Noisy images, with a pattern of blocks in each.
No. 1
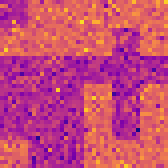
no symmetry
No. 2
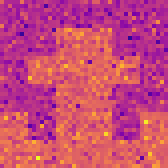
left and right mirror each other
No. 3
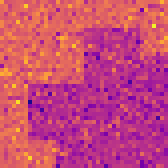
mirrored about the diagonal from the top left
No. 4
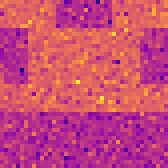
left and right mirror each other
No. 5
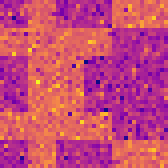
top and bottom mirror each other
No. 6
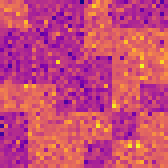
mirrored about the diagonal from the top left
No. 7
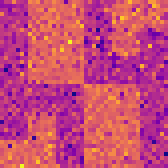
the same after a half turn
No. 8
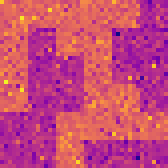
no symmetry
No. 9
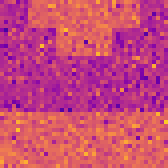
left and right mirror each other
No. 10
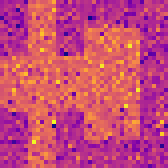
top and bottom mirror each other
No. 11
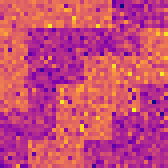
mirrored about the diagonal from the top left
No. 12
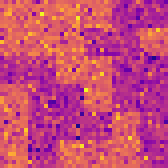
no symmetry
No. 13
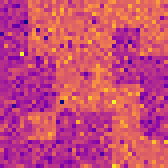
no symmetry
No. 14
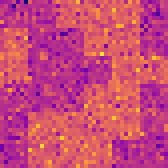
no symmetry
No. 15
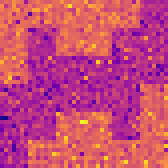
the same after a half turn
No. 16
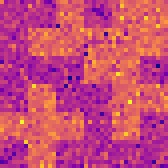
mirrored about the diagonal from the bottom left
